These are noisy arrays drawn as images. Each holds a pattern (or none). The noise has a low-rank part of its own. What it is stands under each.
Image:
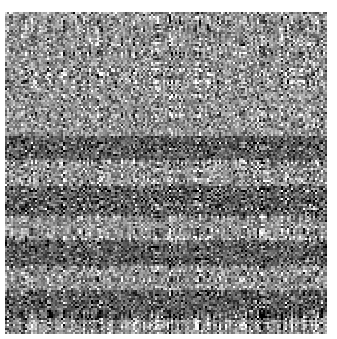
bands of rows
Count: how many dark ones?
4
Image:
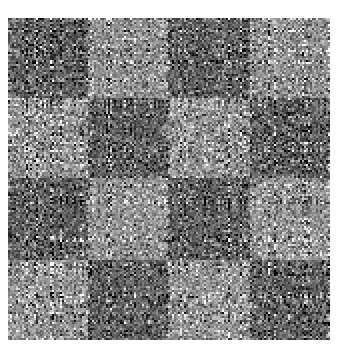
a checkerboard
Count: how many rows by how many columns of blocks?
4 by 4
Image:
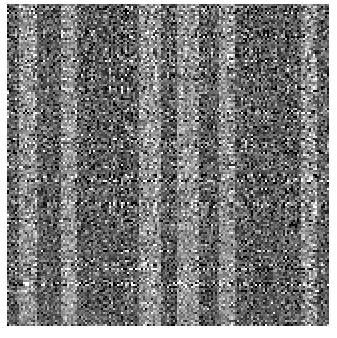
bands of columns
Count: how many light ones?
6
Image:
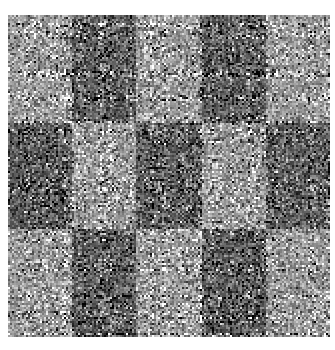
a checkerboard
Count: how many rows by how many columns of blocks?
3 by 5
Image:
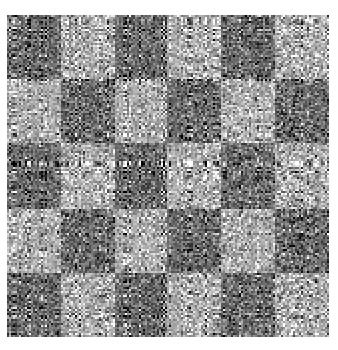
a checkerboard
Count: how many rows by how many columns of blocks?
5 by 6
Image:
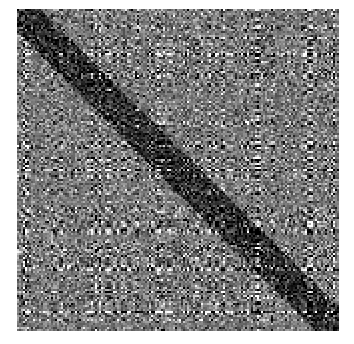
a diagonal band
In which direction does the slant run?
top left to bottom right
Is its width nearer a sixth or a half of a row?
a sixth
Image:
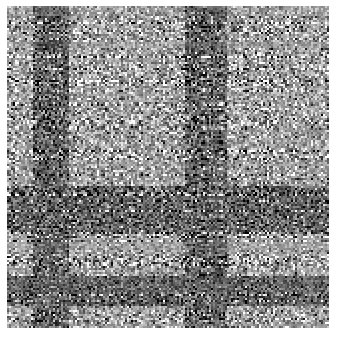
bands of rows crossing bands of columns
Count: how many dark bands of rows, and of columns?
2 and 2
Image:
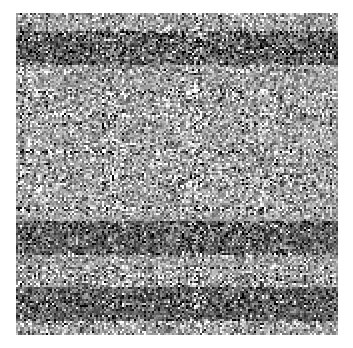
bands of rows
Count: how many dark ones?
3
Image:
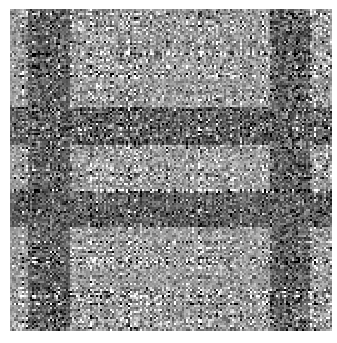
bands of rows crossing bands of columns
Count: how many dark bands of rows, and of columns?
2 and 2
